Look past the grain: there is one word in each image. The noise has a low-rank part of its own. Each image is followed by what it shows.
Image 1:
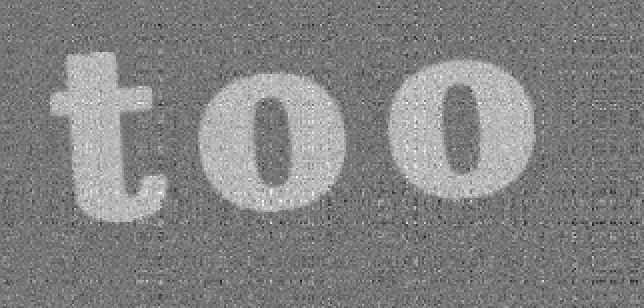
too
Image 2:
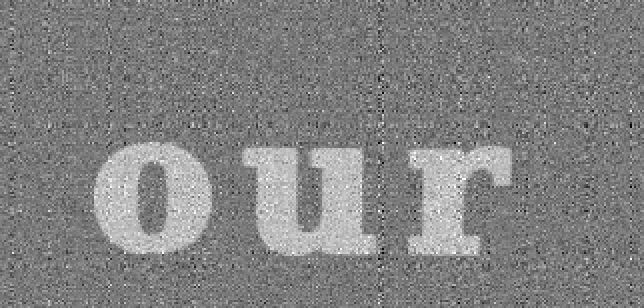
our
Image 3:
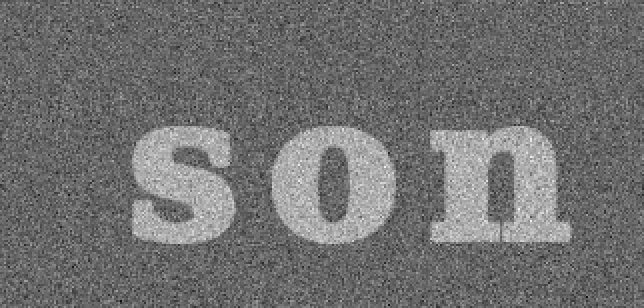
son
